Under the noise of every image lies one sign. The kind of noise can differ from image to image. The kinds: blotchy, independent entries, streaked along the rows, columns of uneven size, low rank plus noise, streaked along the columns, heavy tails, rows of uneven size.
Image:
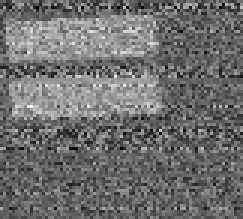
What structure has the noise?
rows of uneven size
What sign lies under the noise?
equals sign
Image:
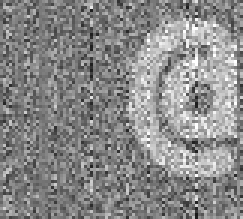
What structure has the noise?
columns of uneven size
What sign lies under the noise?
at sign
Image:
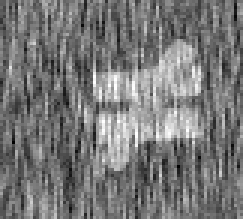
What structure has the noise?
streaked along the columns
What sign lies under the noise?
not-equal sign
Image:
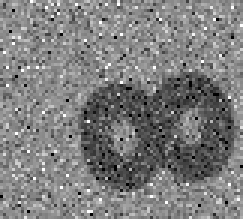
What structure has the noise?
heavy tails
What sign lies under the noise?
infinity sign
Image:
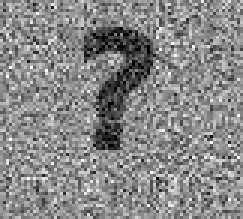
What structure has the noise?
low rank plus noise
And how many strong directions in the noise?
five to eight
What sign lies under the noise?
question mark
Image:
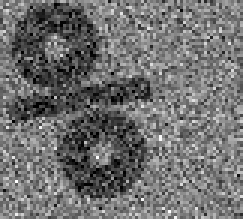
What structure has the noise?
independent entries
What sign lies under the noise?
percent sign
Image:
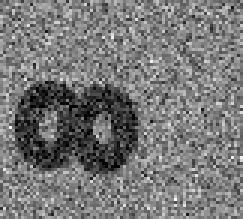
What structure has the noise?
independent entries
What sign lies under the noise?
infinity sign
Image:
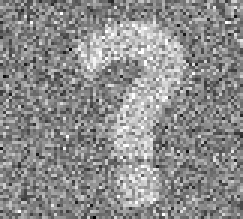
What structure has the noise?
independent entries
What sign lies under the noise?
question mark
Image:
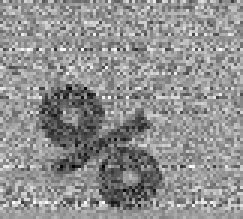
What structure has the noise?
rows of uneven size
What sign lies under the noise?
percent sign
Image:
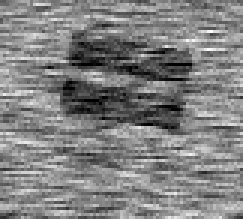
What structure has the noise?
streaked along the rows
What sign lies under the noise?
equals sign
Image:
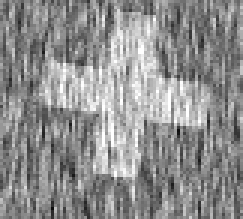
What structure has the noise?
streaked along the columns
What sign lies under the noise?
plus sign
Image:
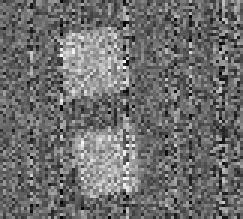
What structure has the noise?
columns of uneven size
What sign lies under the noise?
colon
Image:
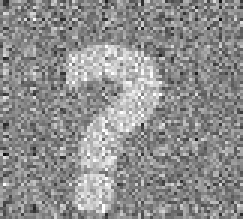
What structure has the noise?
low rank plus noise
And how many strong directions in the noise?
two
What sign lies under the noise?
question mark
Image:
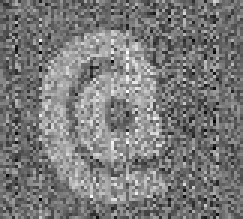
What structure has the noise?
columns of uneven size
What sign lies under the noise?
at sign
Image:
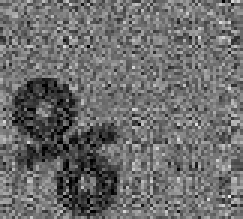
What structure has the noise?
low rank plus noise
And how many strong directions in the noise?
one
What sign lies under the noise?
percent sign
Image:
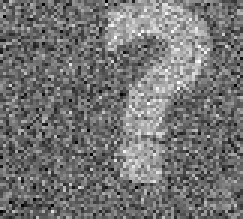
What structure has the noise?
independent entries
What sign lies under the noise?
question mark
